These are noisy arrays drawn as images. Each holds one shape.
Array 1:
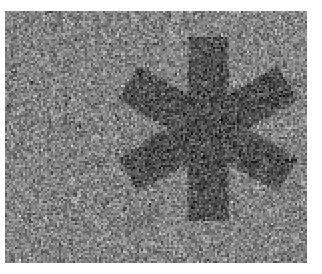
asterisk
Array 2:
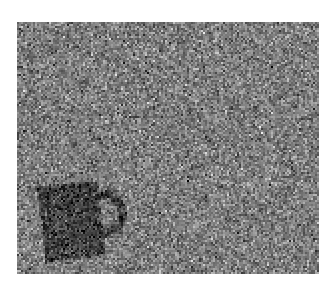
cup
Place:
bottom left
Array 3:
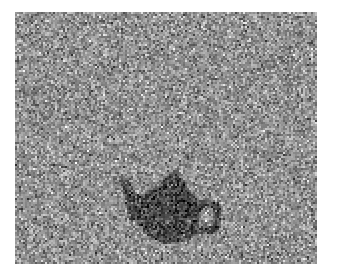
teapot
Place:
bottom middle
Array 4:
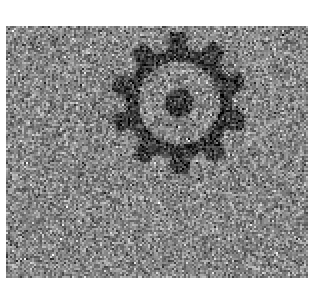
gear
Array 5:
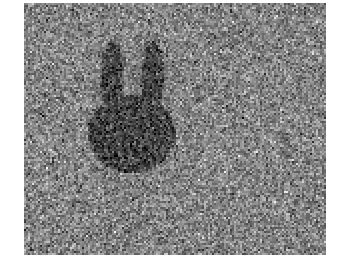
rabbit's head
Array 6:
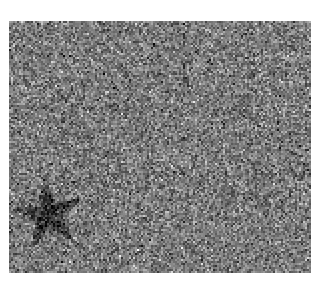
star
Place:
bottom left
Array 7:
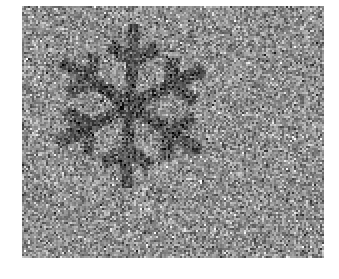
snowflake
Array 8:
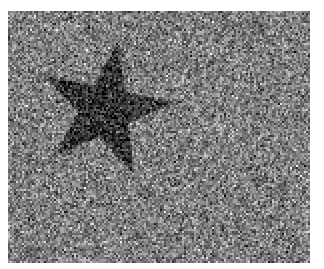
star
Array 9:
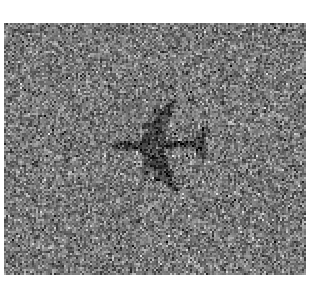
airplane
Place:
centre
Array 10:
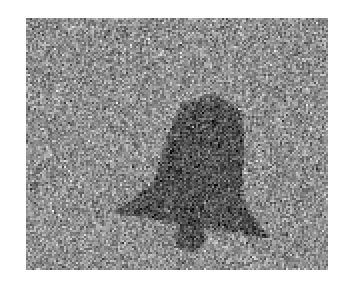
bell
